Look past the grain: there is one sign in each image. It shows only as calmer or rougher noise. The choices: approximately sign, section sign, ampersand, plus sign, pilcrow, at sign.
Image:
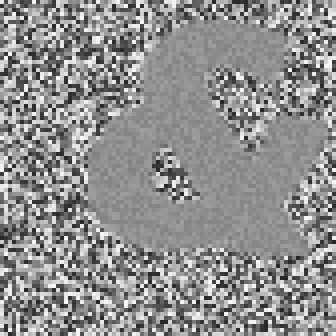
ampersand
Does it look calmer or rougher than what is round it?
calmer
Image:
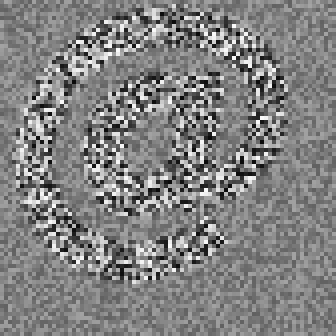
at sign
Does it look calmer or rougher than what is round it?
rougher
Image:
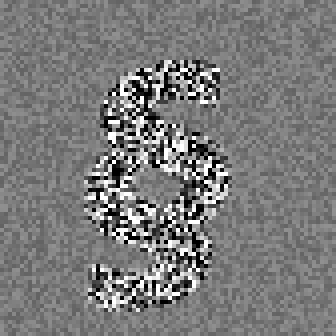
section sign
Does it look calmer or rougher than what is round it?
rougher
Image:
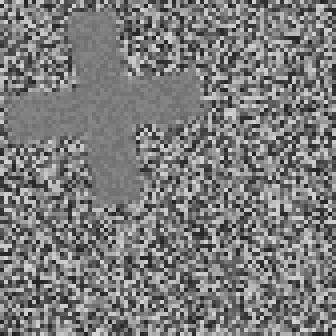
plus sign
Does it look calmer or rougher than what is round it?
calmer
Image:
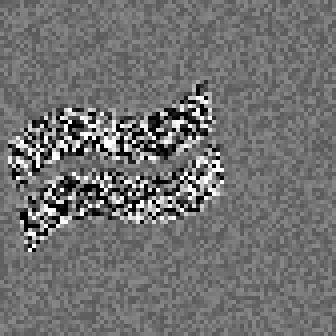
approximately sign
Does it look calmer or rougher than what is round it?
rougher
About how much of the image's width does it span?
two thirds
